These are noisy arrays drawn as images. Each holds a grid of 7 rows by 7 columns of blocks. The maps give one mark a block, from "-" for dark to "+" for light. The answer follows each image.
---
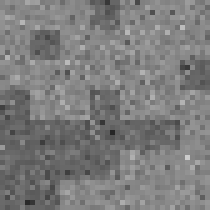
+++-+++
+-+++++
++++++-
-++-+++
------+
----+++
--+++++
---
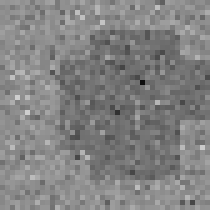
+++++++
+++---+
++-----
++-----
++----+
+++---+
+++++++
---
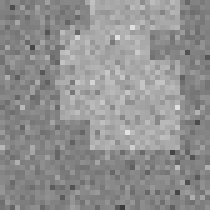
---+++-
--+++--
--++++-
--++++-
---+++-
-------
-------
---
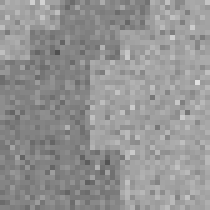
++---++
+---+++
---++++
---++++
---++++
----+++
----+++
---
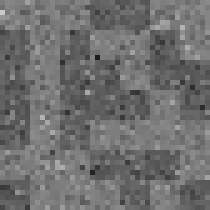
+++--++
-+-++-+
-+--+--
-+---+-
-+-++++
+++---+
-+++-+-
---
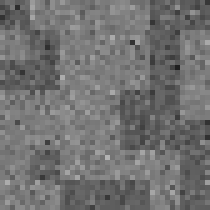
-++++--
+-+++-+
--+++-+
++++--+
++++---
+-++++-
++---+-
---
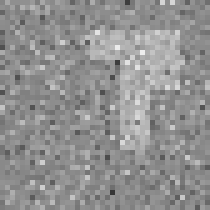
-------
---+++-
----++-
----+--
----+--
-------
-------
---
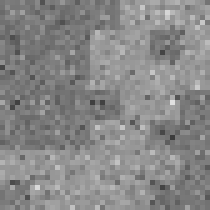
----+++
---++-+
---++++
----++-
---++--
++++++-
-++++--
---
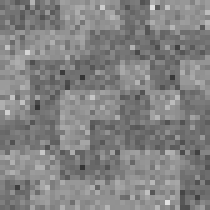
--++-++
+++----
+---+-+
+-++-+-
--+----
++--++-
-+++++-
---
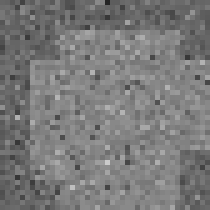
-------
--++++-
-++++++
-++++++
-++++++
-+++++-
--++++-
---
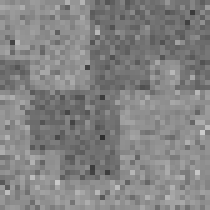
+++----
+++----
-++--+-
+---+++
+---+++
++--+++
+++++++
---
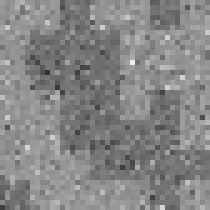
++-++-+
+---+++
+---+++
++--+-+
++----+
+++----
-++++-+
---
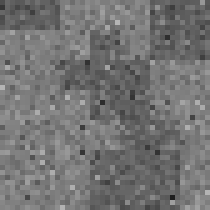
--+++--
+++-+--
++---++
+++--++
++++--+
+++---+
+++---+
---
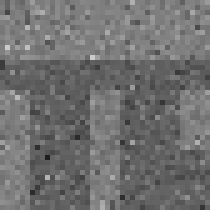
+++++++
+++++++
-------
+--+--+
+--+--+
+--+---
+--+---
